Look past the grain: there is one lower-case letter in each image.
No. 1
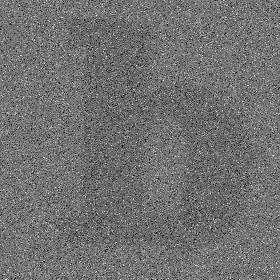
dark b
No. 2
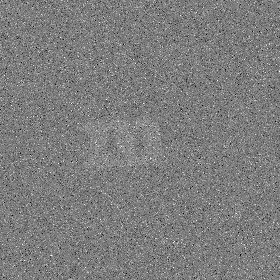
light m, centre
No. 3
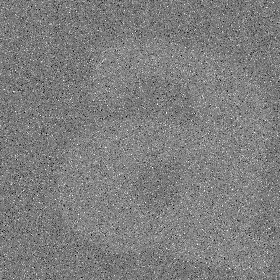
light a
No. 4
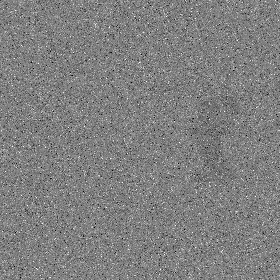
dark f, middle right
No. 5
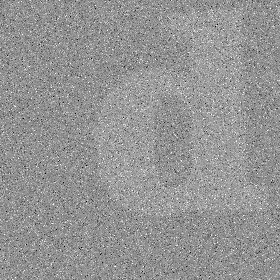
light d
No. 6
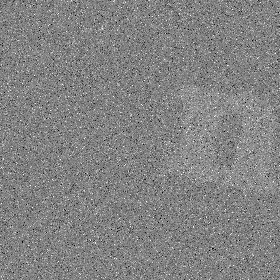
light n, middle right
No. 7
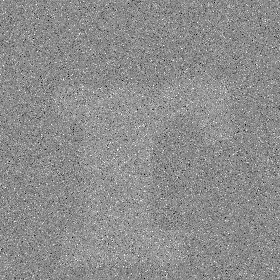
light r
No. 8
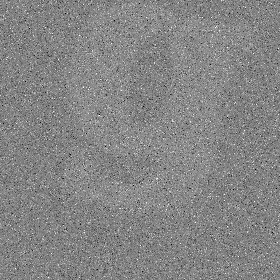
light g
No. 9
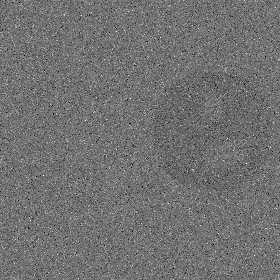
dark e, middle right
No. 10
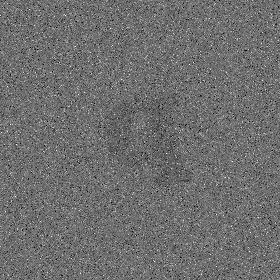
dark q, centre
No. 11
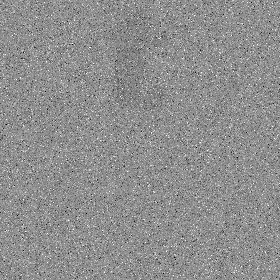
dark t, top middle
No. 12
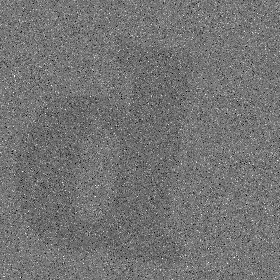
dark d
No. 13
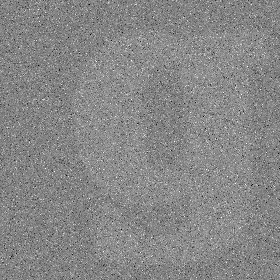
light g
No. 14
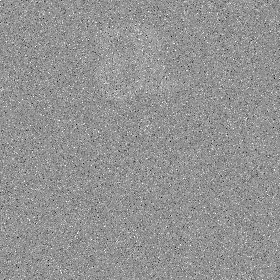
light a, top middle
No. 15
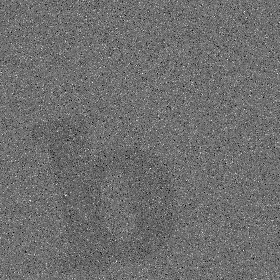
dark b
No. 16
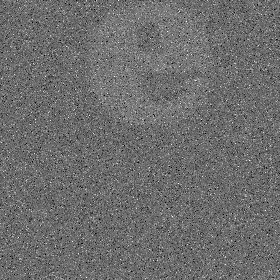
light e, top middle
